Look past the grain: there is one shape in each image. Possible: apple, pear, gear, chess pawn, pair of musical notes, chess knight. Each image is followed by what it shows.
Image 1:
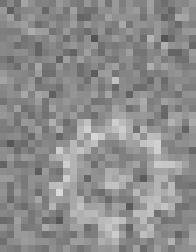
gear
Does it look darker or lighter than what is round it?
lighter
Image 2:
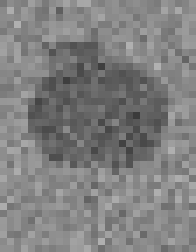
apple
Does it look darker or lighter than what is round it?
darker
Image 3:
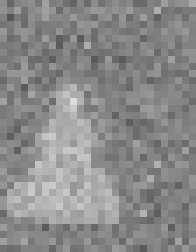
chess pawn
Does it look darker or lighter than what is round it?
lighter
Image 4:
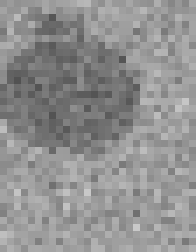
apple
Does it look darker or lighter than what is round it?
darker
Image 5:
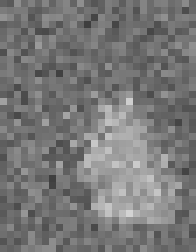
chess knight
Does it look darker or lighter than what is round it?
lighter
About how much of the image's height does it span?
half
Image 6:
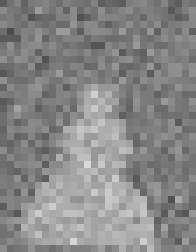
chess pawn
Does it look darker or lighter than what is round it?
lighter
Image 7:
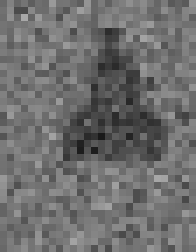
chess pawn
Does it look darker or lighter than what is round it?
darker
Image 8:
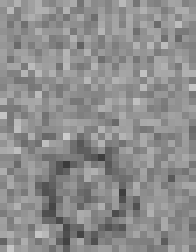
gear
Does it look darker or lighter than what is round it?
darker
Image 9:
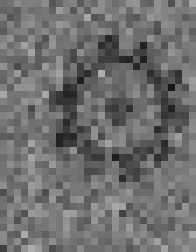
gear
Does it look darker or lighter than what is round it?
darker
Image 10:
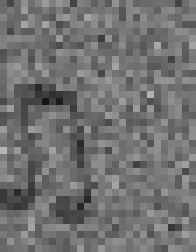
pair of musical notes
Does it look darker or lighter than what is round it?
darker
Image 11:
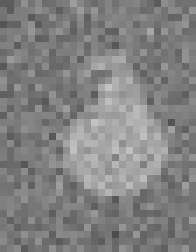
pear
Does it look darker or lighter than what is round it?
lighter
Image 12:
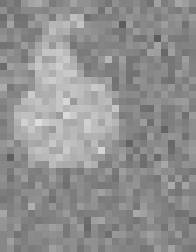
pear
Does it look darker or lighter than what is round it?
lighter
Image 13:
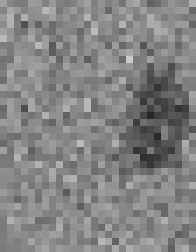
chess knight
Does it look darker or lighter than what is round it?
darker
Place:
middle right
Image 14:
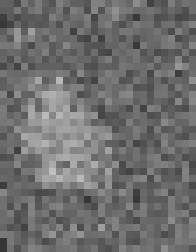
chess knight
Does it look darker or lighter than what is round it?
lighter
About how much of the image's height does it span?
half
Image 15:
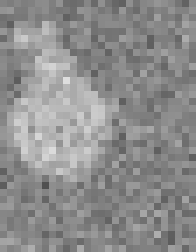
pear
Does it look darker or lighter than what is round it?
lighter
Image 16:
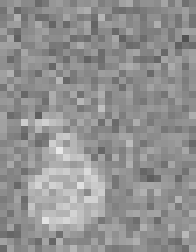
pear
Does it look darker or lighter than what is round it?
lighter
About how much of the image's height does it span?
half
